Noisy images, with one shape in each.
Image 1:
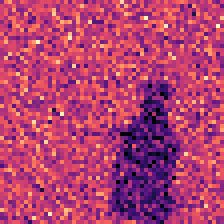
dark bottle
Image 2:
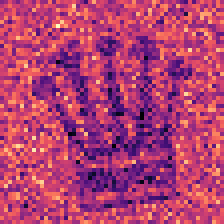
dark chess queen
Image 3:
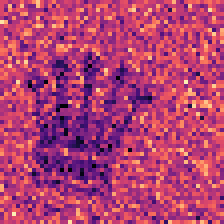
dark chess queen
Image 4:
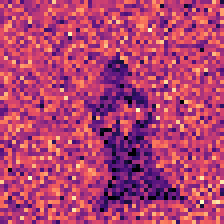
dark chess bishop
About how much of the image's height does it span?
two thirds
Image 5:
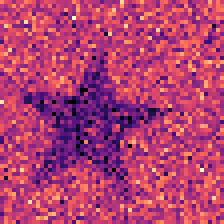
dark star
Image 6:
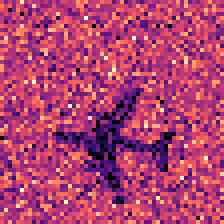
dark airplane
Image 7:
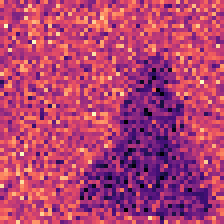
dark chess pawn
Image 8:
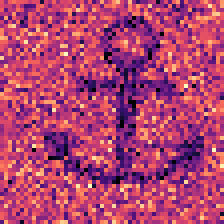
dark anchor
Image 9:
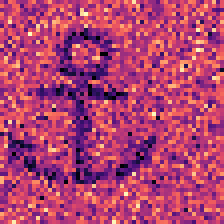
dark anchor
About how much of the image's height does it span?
two thirds
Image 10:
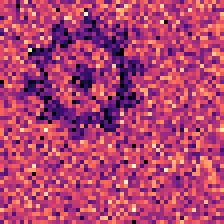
dark gear
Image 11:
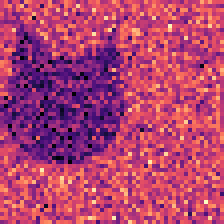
dark cat's head
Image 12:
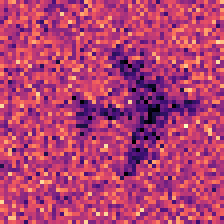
dark airplane
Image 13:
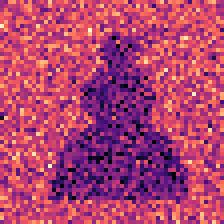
dark chess pawn
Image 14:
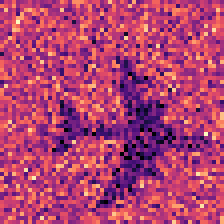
dark airplane
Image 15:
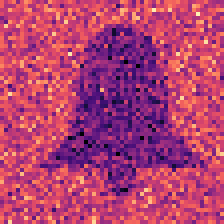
dark bell
